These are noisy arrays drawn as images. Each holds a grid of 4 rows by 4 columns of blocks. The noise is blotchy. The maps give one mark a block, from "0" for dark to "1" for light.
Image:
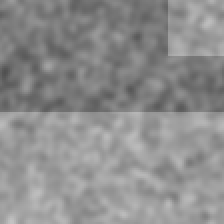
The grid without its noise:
0 0 0 1
0 0 0 0
1 1 1 1
1 1 1 1
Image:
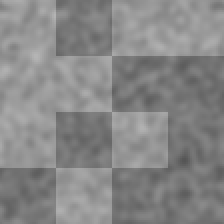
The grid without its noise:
1 0 1 1
1 1 0 0
1 0 1 0
0 1 0 0
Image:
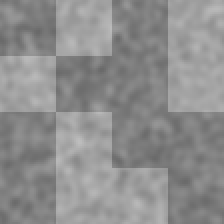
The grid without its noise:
0 1 0 1
1 0 0 1
0 1 0 0
0 1 1 0
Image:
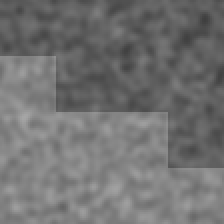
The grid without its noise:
0 0 0 0
1 0 0 0
1 1 1 0
1 1 1 1
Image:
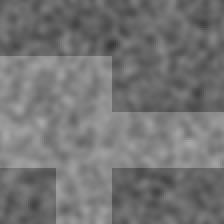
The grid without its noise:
0 0 0 0
1 1 0 0
1 1 1 1
0 1 0 0
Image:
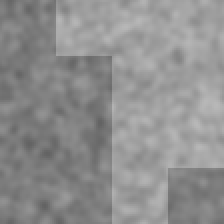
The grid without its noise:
0 1 1 1
0 0 1 1
0 0 1 1
0 0 1 0
